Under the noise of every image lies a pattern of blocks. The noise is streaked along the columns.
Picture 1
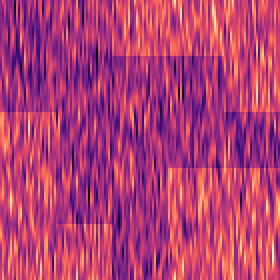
mirrored about the diagonal from the top left
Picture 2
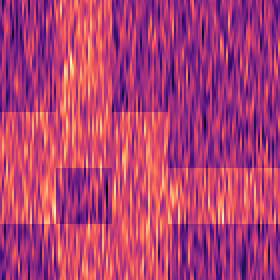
mirrored about the diagonal from the bottom left
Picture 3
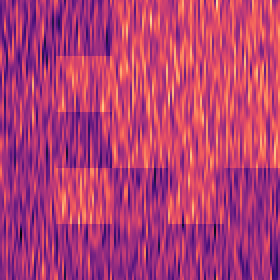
mirrored about the diagonal from the bottom left
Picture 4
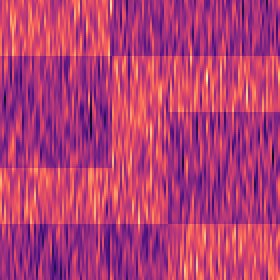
the same after a half turn
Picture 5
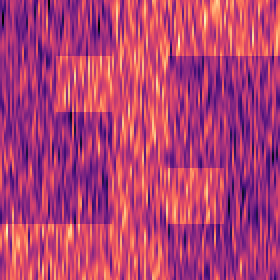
the same after a half turn
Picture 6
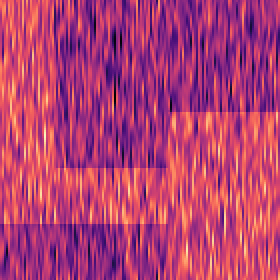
no symmetry
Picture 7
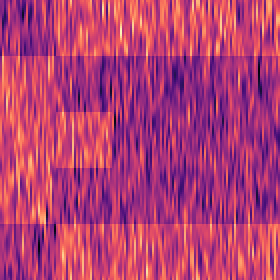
top and bottom mirror each other
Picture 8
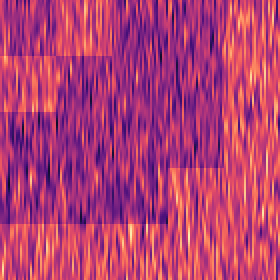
mirrored about the diagonal from the top left
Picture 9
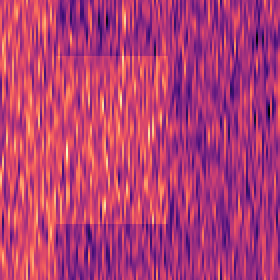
top and bottom mirror each other
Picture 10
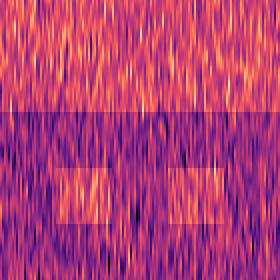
left and right mirror each other
